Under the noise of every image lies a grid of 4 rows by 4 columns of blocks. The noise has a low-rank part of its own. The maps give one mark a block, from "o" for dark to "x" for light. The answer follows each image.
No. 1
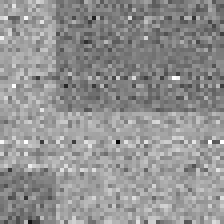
x o o o
x o o o
x x x x
o x x x
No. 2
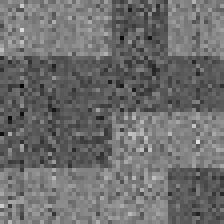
x x o x
o o o o
o o x x
x x x o
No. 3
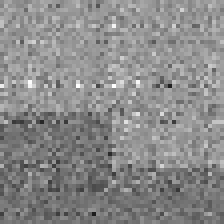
x x x x
x x x x
o o x x
o o o o
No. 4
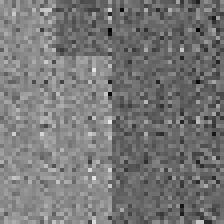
x o o o
x x o o
x x o o
x x o o
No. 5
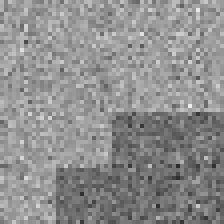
x x x x
x x x x
x x o o
x o o o
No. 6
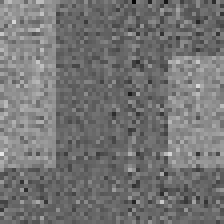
x o o o
x o o x
x o o x
o o o o
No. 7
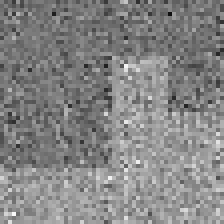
o o o o
o o x o
o o x x
x x x x
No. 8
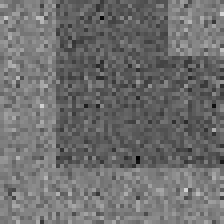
x o o x
x o o o
x o o o
x x x x
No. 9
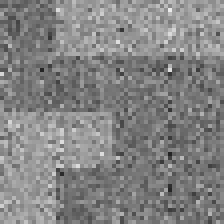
o x x x
o o o o
x x o o
x o o o
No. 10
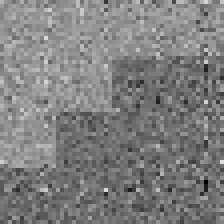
x x x x
x x o o
x o o o
o o o o
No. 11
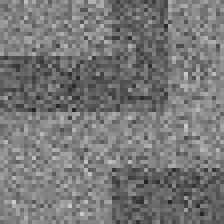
x x o x
o o o x
x x x x
x x o o
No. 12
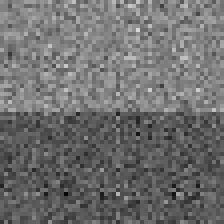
x x x x
x x x x
o o o o
o o o o
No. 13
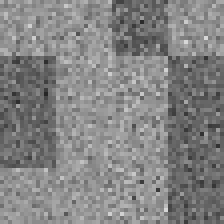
x x o x
o x x o
o x x o
x x x o
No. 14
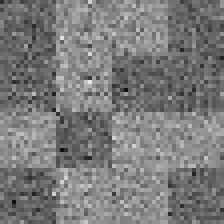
o x x o
o x o o
x o x x
o x x o
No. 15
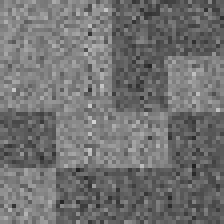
x x o o
x x o x
o x x o
x o o o
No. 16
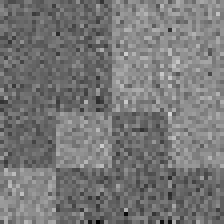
o o x x
o o x x
o x o x
x o o o
